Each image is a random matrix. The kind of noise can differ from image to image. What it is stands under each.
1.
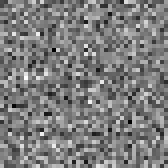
independent entries
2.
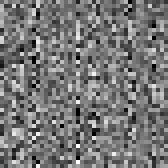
columns of uneven size
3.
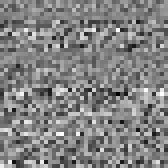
rows of uneven size
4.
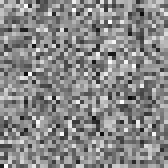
low rank plus noise
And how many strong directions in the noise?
five to eight
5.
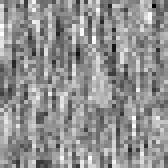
streaked along the columns
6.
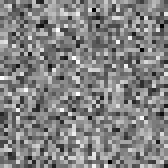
independent entries
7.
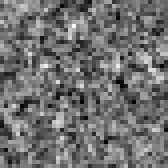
blotchy
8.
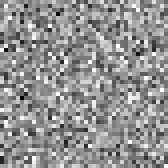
independent entries
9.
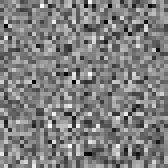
low rank plus noise
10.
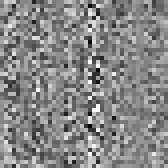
columns of uneven size
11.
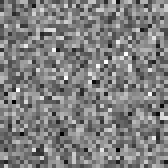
independent entries
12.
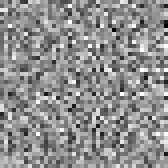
low rank plus noise
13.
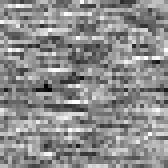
streaked along the rows
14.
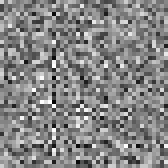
low rank plus noise
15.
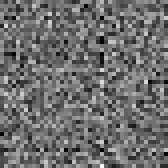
low rank plus noise
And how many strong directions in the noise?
one
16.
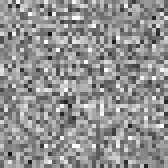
low rank plus noise
